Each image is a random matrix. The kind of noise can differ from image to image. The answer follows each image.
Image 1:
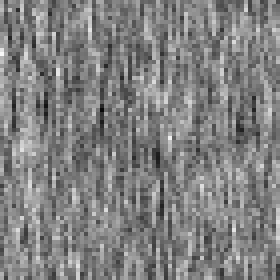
streaked along the columns
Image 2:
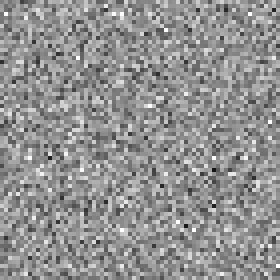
independent entries
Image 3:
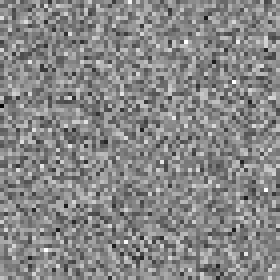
independent entries
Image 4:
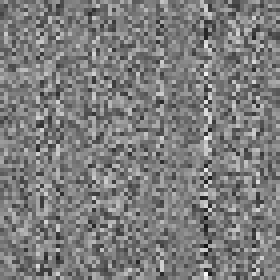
columns of uneven size
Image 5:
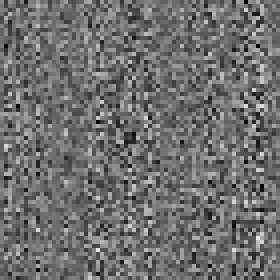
columns of uneven size
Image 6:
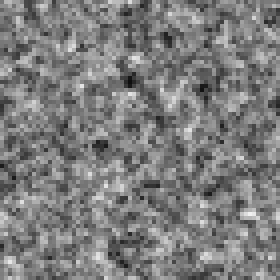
blotchy
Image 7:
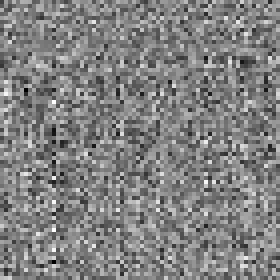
low rank plus noise
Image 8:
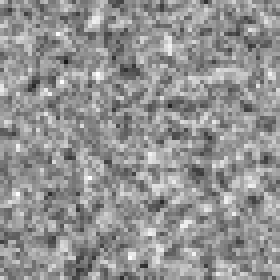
blotchy
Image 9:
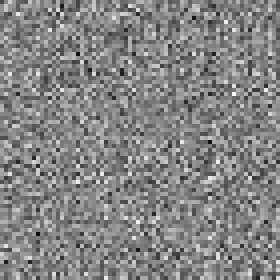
low rank plus noise
